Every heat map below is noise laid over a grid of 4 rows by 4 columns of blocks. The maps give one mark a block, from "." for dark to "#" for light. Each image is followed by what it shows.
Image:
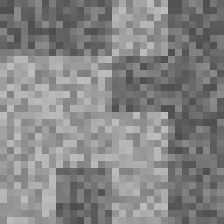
..#.
##..
###.
#.#.
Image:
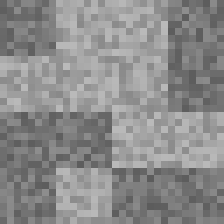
.##.
###.
..##
.#..
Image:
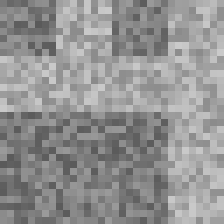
.#.#
####
...#
...#
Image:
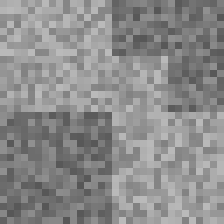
##..
###.
..##
..##
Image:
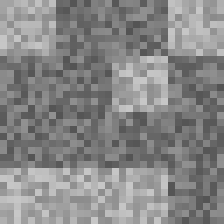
#..#
..#.
....
###.
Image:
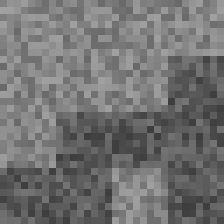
####
###.
#...
..#.
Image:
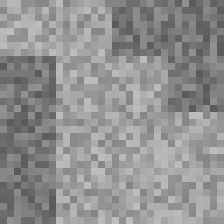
##..
.##.
.###
.###
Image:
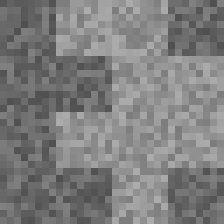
.##.
..##
.###
..#.
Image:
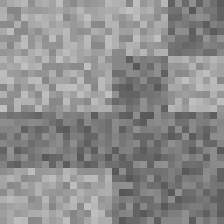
###.
##.#
....
##..
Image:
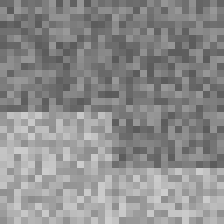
....
....
##..
####
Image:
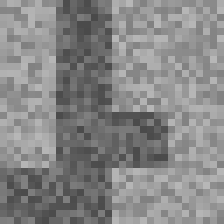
#.##
#.##
#..#
..##
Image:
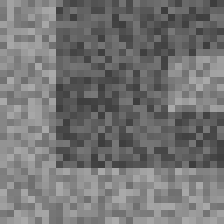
#...
#..#
#...
####
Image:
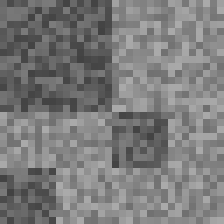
..##
..##
##.#
.###
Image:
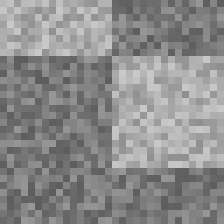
##..
..##
..##
....
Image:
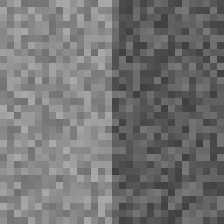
##..
##..
##..
##..
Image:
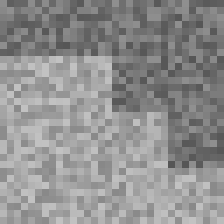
....
##..
###.
####
